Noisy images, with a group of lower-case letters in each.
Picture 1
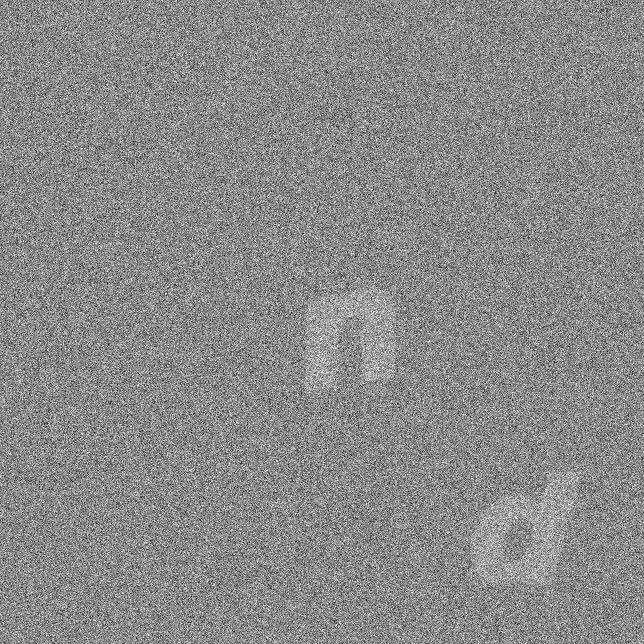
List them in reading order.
centre: n; bottom right: d
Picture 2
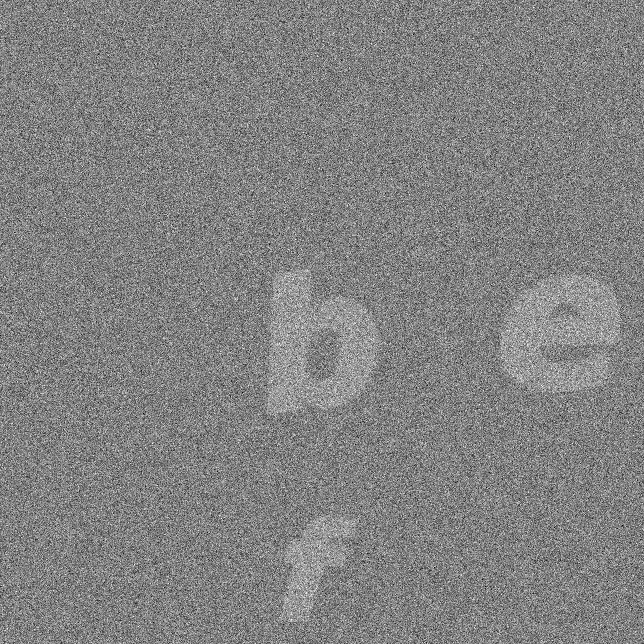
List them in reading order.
centre: b; middle right: e; bottom middle: f
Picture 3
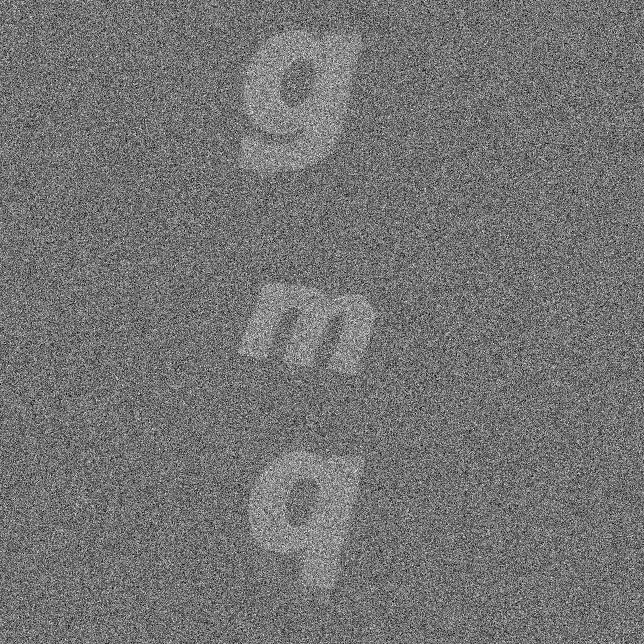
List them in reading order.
top middle: g; centre: m; bottom middle: q
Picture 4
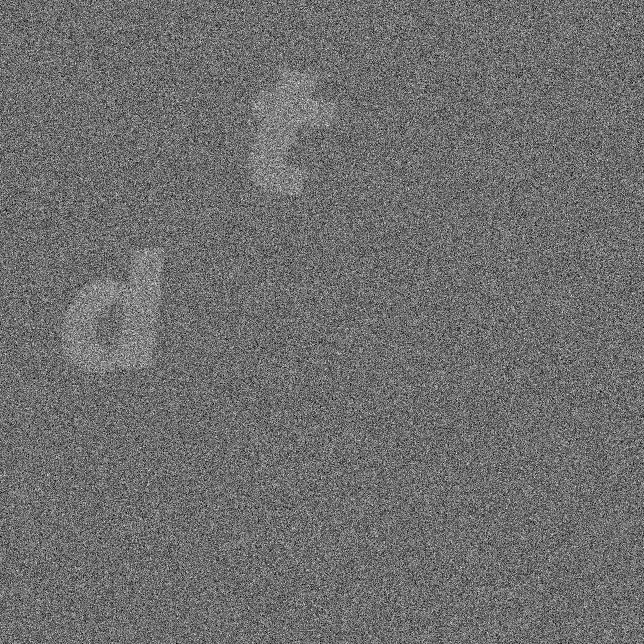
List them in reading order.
top middle: t; middle left: d
